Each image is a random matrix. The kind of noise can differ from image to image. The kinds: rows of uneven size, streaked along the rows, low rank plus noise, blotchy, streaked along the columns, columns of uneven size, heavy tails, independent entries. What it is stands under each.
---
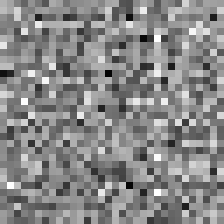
low rank plus noise
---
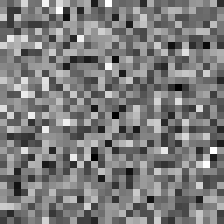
independent entries
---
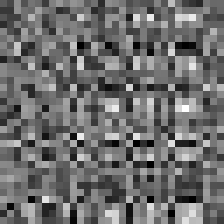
low rank plus noise
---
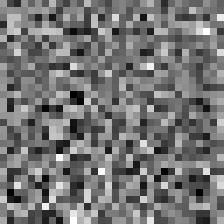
low rank plus noise
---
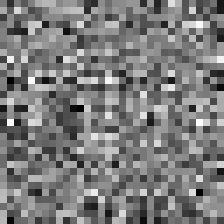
low rank plus noise
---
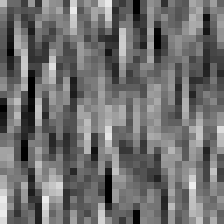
streaked along the columns
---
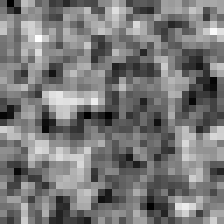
blotchy
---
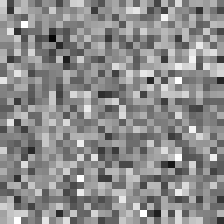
independent entries
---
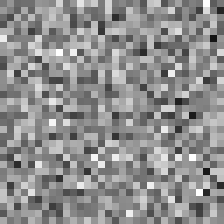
low rank plus noise
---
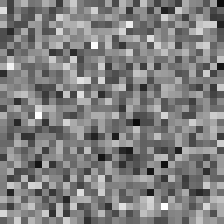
independent entries
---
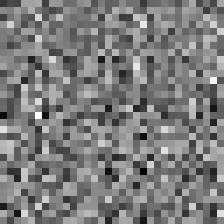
low rank plus noise
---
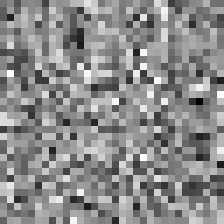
low rank plus noise
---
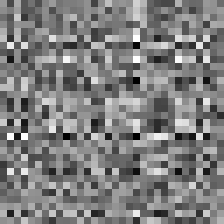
low rank plus noise
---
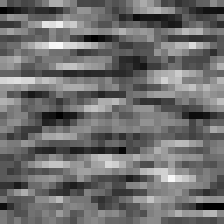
streaked along the rows
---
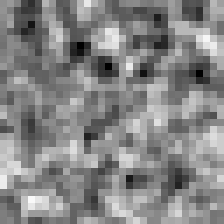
blotchy
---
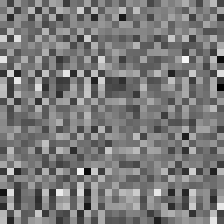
low rank plus noise
